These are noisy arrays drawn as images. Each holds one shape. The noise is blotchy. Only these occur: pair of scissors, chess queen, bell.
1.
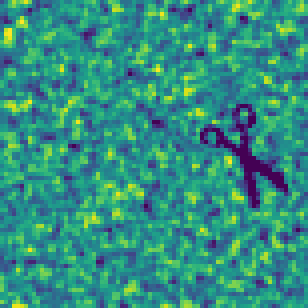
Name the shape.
pair of scissors
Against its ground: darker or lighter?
darker
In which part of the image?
middle right
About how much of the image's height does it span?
a third
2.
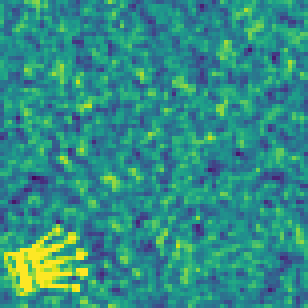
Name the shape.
chess queen
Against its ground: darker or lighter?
lighter
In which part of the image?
bottom left
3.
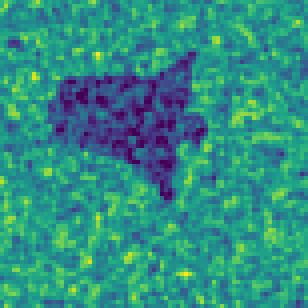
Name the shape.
bell
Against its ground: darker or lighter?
darker
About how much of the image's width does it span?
half
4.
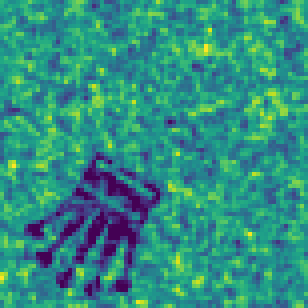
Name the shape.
chess queen
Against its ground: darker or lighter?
darker
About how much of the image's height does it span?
half
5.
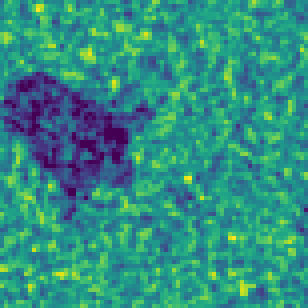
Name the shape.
bell
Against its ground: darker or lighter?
darker
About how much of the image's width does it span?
half
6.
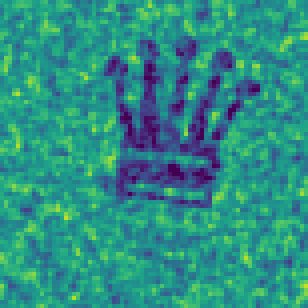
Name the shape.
chess queen
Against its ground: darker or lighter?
darker
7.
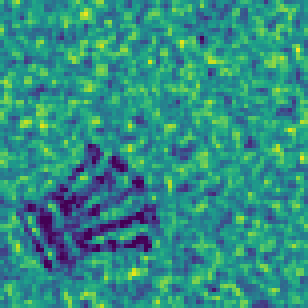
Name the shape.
chess queen
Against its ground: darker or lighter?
darker
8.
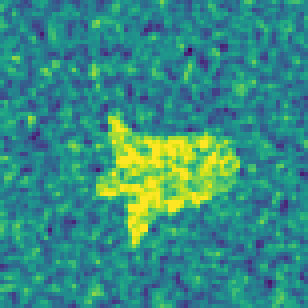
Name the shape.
bell
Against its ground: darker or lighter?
lighter
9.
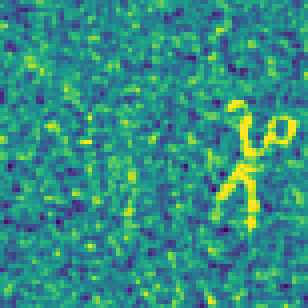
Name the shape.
pair of scissors
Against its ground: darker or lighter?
lighter
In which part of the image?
middle right
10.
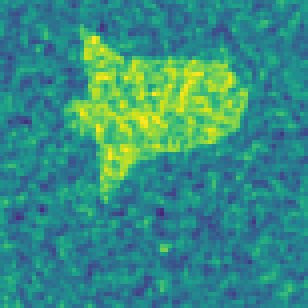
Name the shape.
bell
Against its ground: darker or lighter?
lighter
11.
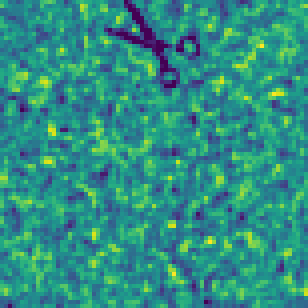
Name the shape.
pair of scissors
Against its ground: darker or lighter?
darker
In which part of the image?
top middle
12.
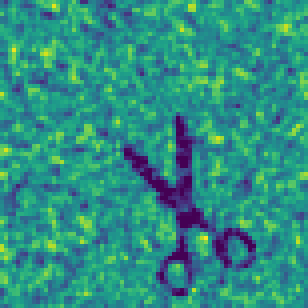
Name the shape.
pair of scissors
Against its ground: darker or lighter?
darker
